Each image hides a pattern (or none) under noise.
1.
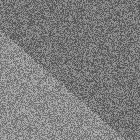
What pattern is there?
a sharp edge
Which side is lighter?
bottom left
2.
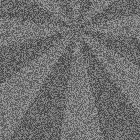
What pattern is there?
spokes from one point
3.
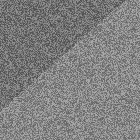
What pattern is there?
a sharp edge
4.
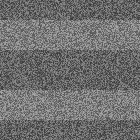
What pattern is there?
horizontal stripes
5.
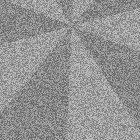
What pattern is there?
spokes from one point
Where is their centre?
top middle
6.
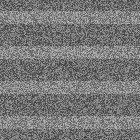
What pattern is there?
horizontal stripes
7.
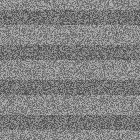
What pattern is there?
horizontal stripes
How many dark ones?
4
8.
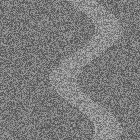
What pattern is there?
a wavy band
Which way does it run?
top to bottom
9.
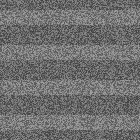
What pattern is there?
horizontal stripes
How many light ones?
4
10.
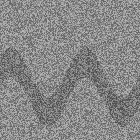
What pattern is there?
a wavy band
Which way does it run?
left to right
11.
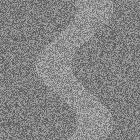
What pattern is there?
a wavy band
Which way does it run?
top to bottom
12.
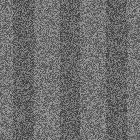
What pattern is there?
vertical stripes
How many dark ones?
3
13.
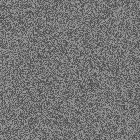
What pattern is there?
only noise
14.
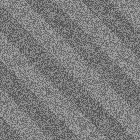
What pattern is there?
diagonal stripes
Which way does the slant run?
top left to bottom right
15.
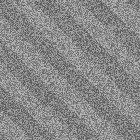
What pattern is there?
diagonal stripes
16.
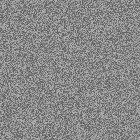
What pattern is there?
only noise
